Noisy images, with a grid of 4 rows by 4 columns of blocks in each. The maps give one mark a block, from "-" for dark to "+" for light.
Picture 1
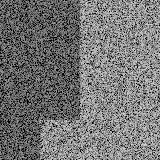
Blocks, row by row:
- - + +
- - + +
- - + +
- + + +
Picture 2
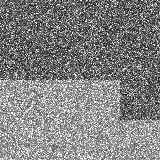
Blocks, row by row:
- - - -
- - - -
+ + + -
+ + + +
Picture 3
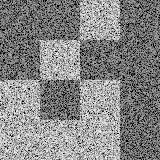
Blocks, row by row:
- - + -
- + - -
+ - + -
+ + + -
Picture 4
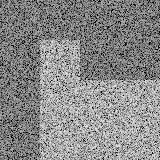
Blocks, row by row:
- - - -
- + - -
- + + +
- + + +
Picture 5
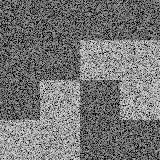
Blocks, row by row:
- - - -
- - + +
- + - +
+ + - -
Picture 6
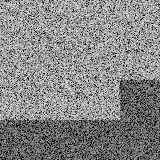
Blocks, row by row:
+ + + +
+ + + +
+ + + -
- - - -
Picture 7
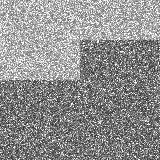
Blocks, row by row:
+ + + +
+ + - -
- - - -
- - - -
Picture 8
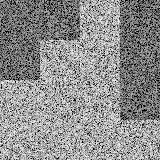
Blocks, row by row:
- - + -
- + + -
+ + + -
+ + + +
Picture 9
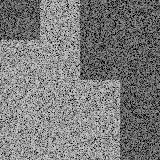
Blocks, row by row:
- + - -
+ + - -
+ + + -
+ + + -
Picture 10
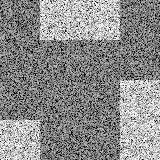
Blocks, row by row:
- + + -
- - - -
- - - +
+ - - +
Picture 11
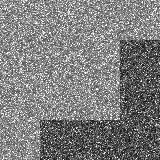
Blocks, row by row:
+ + + +
+ + + -
+ + + -
+ - - -
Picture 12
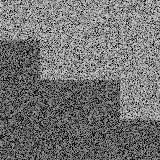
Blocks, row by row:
+ + + +
- + + +
- - - +
- - - -
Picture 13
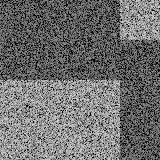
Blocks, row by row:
- - - +
- - - -
+ + + -
+ + + -
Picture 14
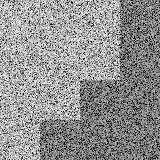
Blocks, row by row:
+ + + -
+ + + -
+ + - -
+ - - -
